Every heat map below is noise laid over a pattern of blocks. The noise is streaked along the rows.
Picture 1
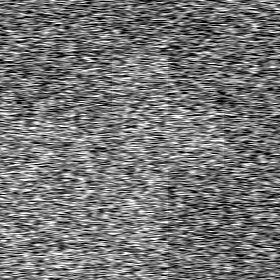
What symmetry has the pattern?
mirrored about the diagonal from the bottom left
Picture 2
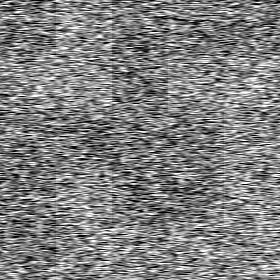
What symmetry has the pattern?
mirrored about the diagonal from the top left
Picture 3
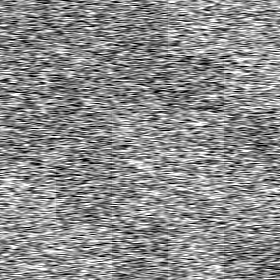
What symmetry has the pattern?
mirrored about the diagonal from the top left
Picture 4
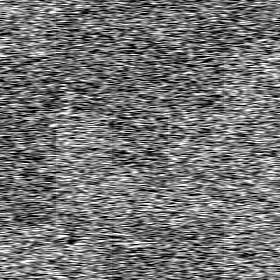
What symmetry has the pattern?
no symmetry
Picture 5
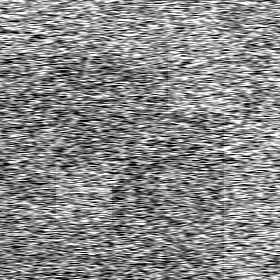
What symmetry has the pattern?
mirrored about the diagonal from the bottom left
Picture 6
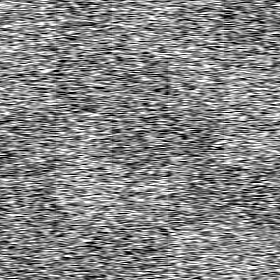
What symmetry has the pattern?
mirrored about the diagonal from the bottom left
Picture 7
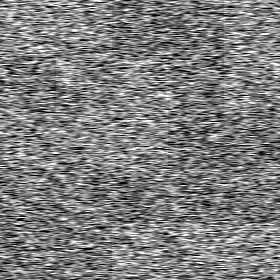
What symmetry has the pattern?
no symmetry
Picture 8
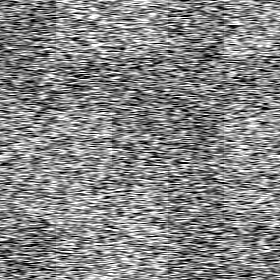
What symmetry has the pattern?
mirrored about the diagonal from the bottom left
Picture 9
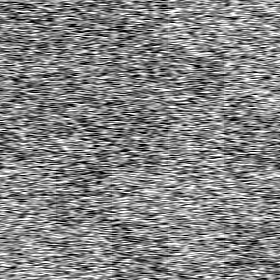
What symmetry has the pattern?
mirrored about the diagonal from the top left
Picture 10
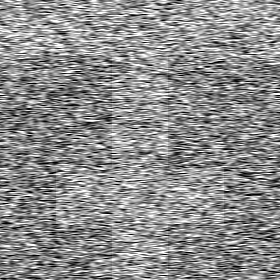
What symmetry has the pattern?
left and right mirror each other
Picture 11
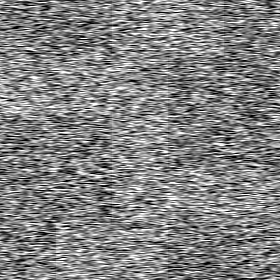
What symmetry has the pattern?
the same after a half turn
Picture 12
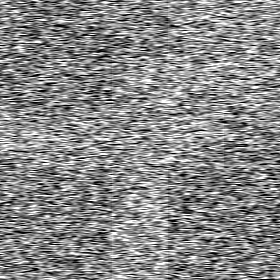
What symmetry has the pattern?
mirrored about the diagonal from the bottom left
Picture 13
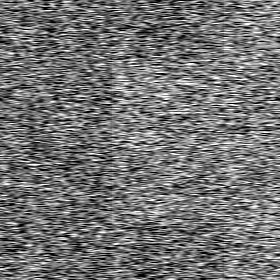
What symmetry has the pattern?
top and bottom mirror each other
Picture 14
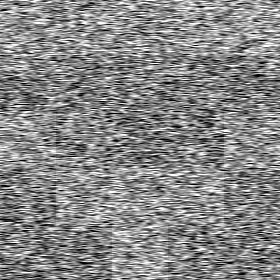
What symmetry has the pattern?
left and right mirror each other
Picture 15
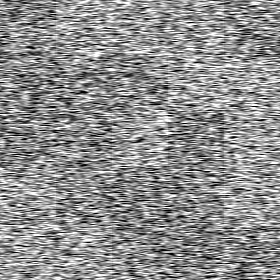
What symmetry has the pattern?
mirrored about the diagonal from the bottom left
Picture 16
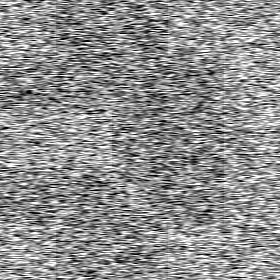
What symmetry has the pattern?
top and bottom mirror each other
